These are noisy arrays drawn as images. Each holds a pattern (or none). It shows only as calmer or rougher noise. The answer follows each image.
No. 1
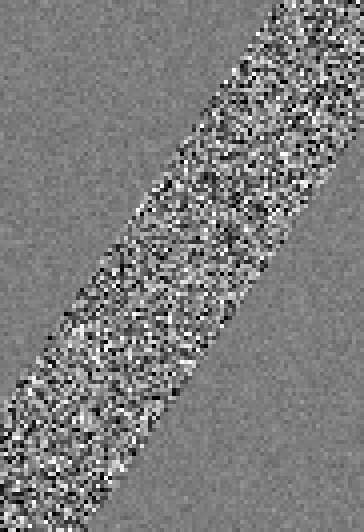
a diagonal band
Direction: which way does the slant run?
bottom left to top right
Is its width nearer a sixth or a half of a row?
a half
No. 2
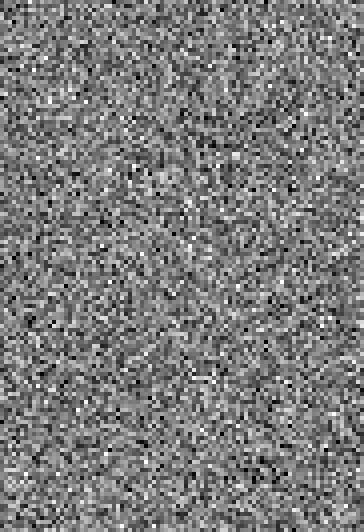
only noise
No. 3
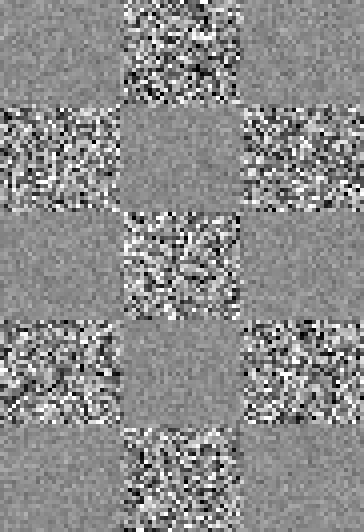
a checkerboard
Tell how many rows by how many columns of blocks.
5 by 3
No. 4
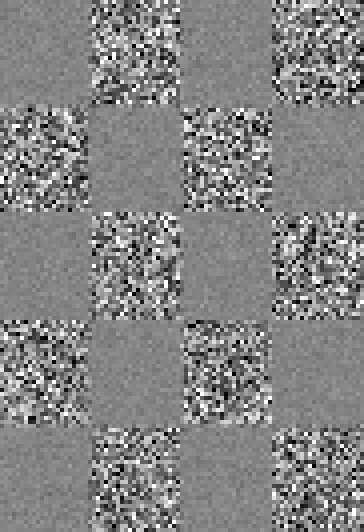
a checkerboard
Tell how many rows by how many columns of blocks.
5 by 4
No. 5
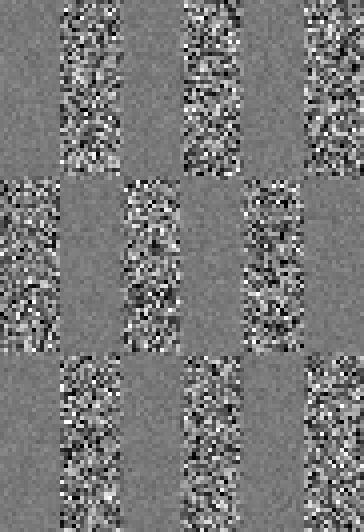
a checkerboard
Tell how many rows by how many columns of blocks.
3 by 6
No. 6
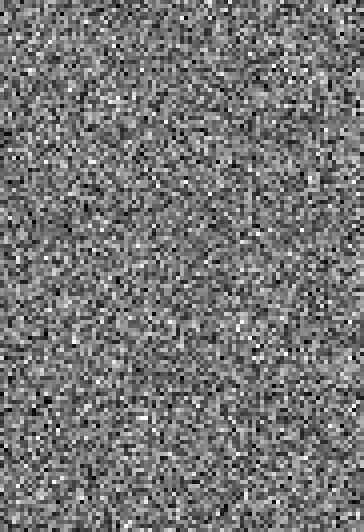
only noise
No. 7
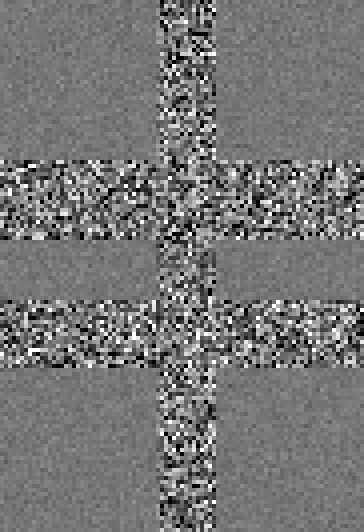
bands of rows crossing bands of columns
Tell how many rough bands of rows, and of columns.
2 and 1
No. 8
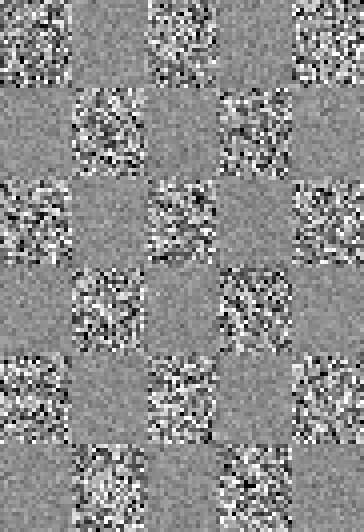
a checkerboard
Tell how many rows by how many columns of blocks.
6 by 5
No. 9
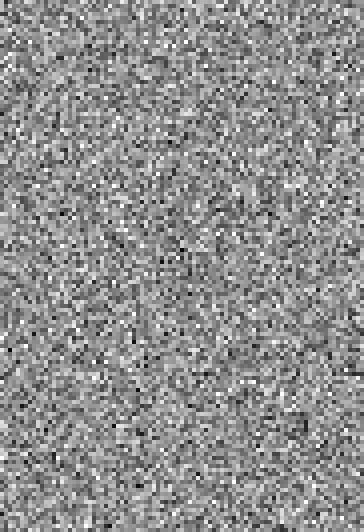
only noise
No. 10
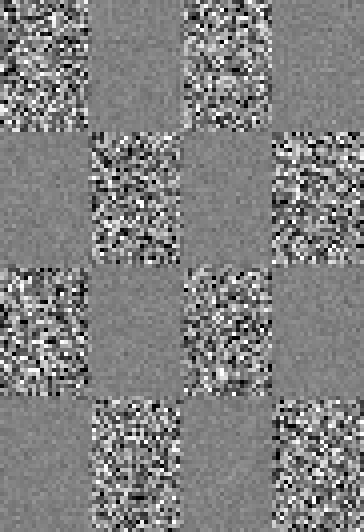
a checkerboard
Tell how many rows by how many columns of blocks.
4 by 4
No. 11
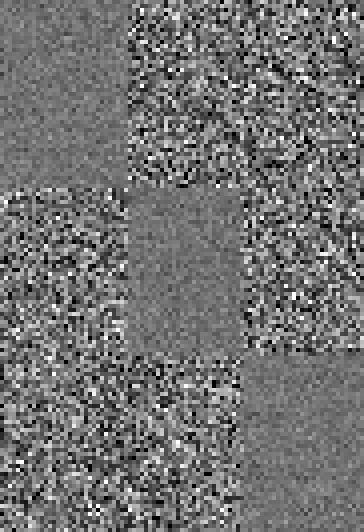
blocks along the diagonal
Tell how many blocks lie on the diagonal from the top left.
3
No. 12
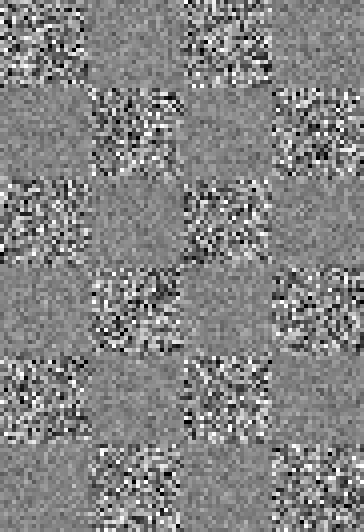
a checkerboard
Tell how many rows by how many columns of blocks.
6 by 4
